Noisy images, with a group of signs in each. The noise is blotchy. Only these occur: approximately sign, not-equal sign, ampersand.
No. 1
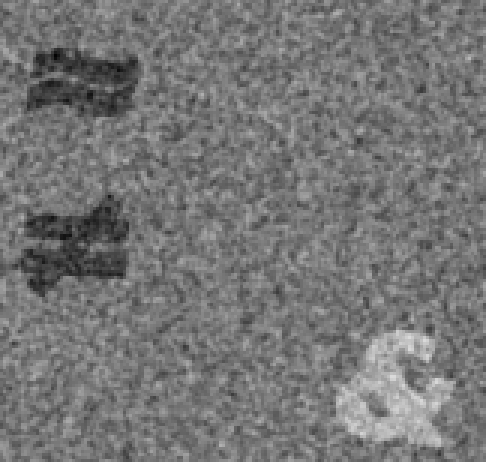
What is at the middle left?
not-equal sign
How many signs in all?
3
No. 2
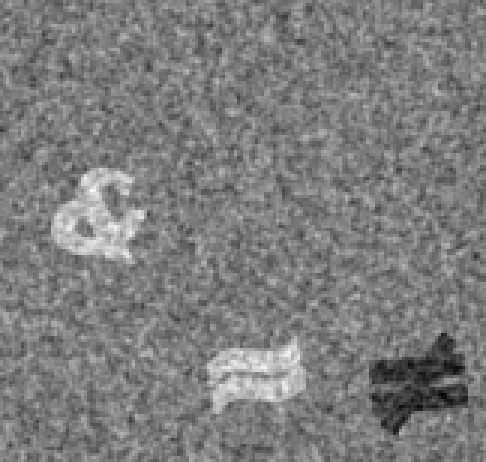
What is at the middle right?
nothing
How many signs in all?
3
